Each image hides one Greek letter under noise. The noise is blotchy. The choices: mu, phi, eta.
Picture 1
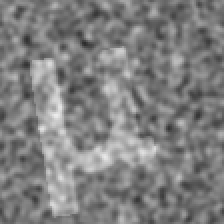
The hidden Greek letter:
mu
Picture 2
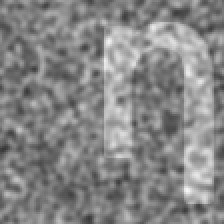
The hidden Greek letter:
eta
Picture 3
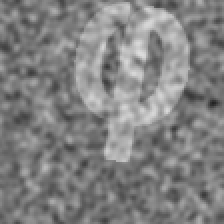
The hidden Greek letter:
phi
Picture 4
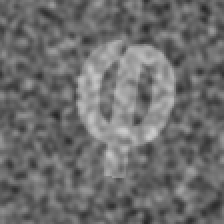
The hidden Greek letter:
phi
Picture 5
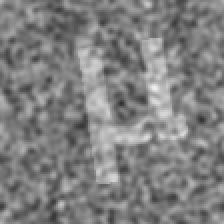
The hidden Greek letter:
mu
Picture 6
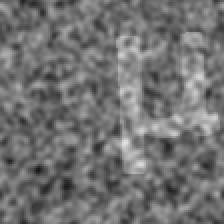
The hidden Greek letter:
mu
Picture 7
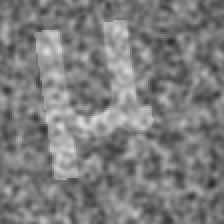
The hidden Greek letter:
mu
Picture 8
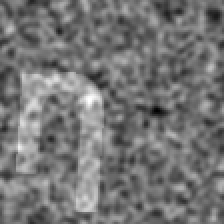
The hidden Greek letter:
eta
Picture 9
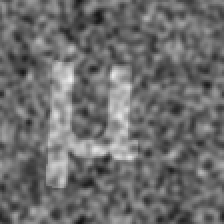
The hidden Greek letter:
mu
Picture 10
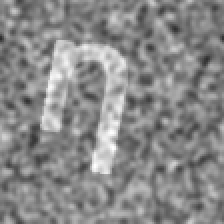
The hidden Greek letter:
eta
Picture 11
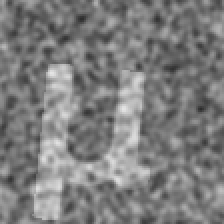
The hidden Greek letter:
mu
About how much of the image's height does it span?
two thirds
